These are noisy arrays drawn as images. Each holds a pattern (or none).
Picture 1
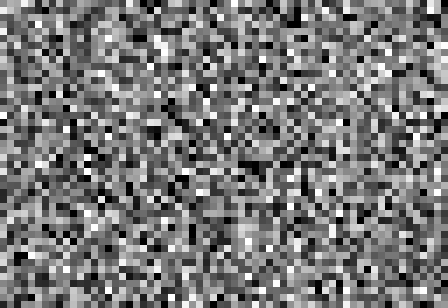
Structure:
only noise
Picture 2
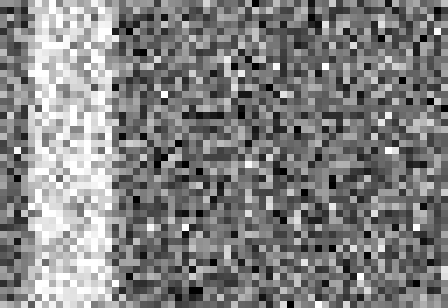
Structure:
one band of columns
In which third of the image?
left
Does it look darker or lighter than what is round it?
lighter
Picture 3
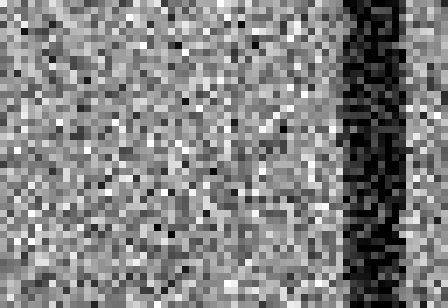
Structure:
one band of columns
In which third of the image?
right
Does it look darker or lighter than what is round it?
darker
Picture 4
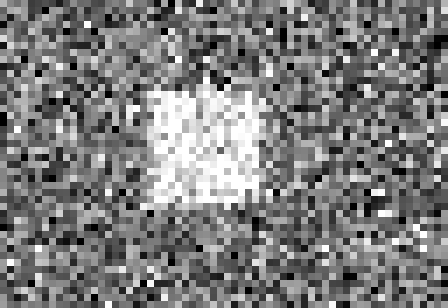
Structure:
one block
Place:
centre
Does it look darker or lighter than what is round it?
lighter
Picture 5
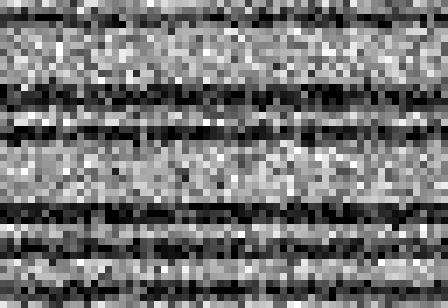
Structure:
bands of rows
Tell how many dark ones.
6
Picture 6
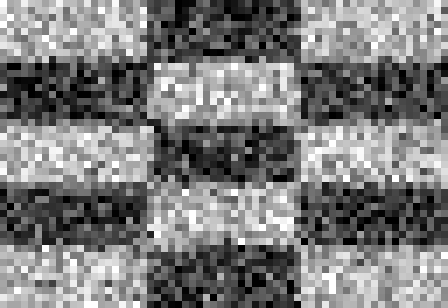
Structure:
a checkerboard
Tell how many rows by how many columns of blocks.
5 by 3
